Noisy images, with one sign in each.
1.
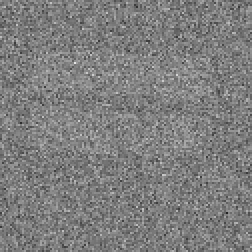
equals sign
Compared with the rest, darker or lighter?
lighter
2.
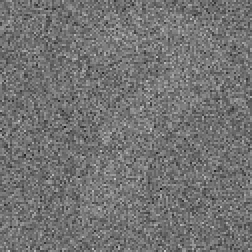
question mark
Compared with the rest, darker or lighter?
lighter
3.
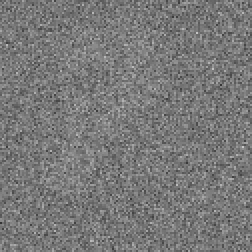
question mark
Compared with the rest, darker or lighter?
lighter
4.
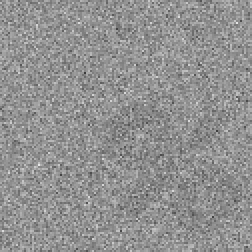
percent sign
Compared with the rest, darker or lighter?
darker
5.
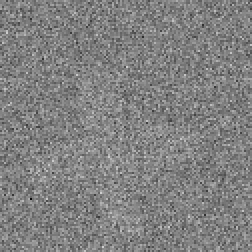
plus sign
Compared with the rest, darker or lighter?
lighter
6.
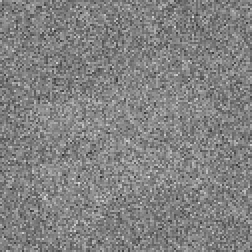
not-equal sign
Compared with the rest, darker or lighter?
lighter
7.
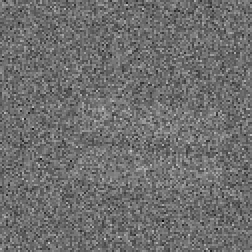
equals sign
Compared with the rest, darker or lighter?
lighter
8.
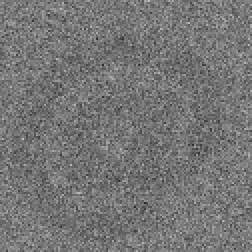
at sign
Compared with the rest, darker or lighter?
darker
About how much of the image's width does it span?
nearly all
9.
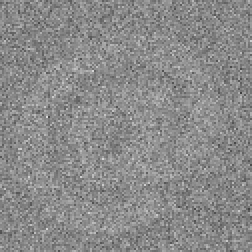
at sign
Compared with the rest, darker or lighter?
lighter
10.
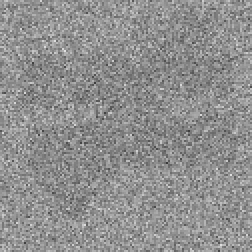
not-equal sign
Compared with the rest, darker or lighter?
darker
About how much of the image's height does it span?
nearly all
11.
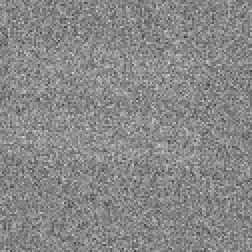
equals sign
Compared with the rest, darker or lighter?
lighter
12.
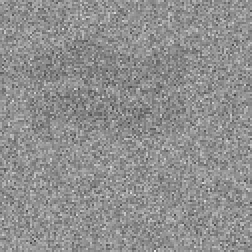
approximately sign
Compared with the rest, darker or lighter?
darker
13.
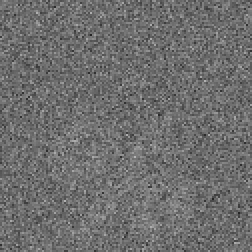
percent sign
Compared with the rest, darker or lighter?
lighter
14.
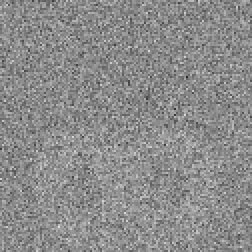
infinity sign
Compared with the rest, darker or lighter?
lighter
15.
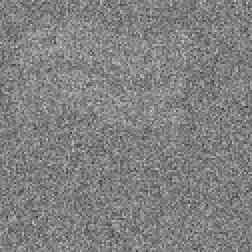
approximately sign
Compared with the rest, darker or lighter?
lighter
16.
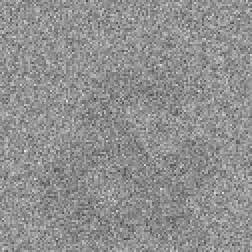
ampersand
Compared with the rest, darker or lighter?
darker
